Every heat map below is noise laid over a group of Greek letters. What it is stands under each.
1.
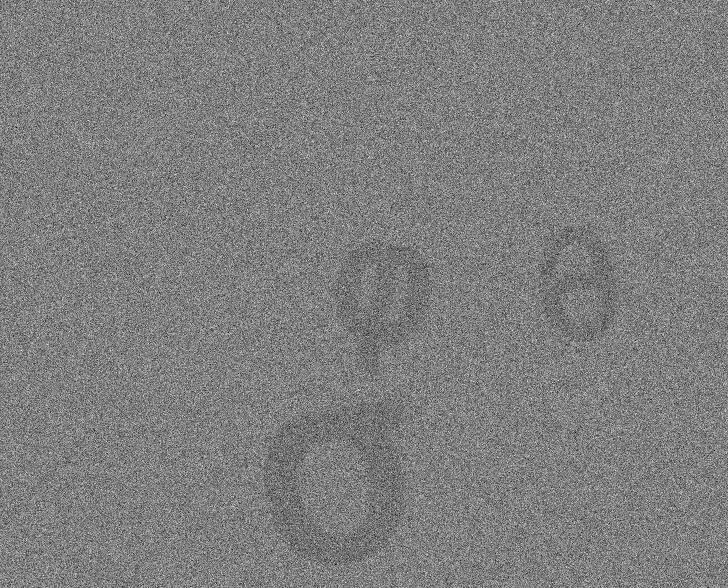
centre: phi; middle right: theta; bottom middle: sigma
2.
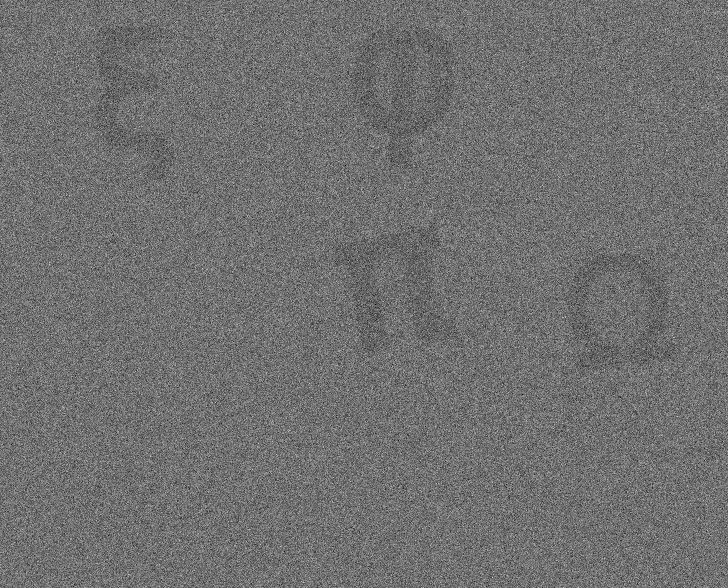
top left: xi; top middle: phi; centre: pi; middle right: omega
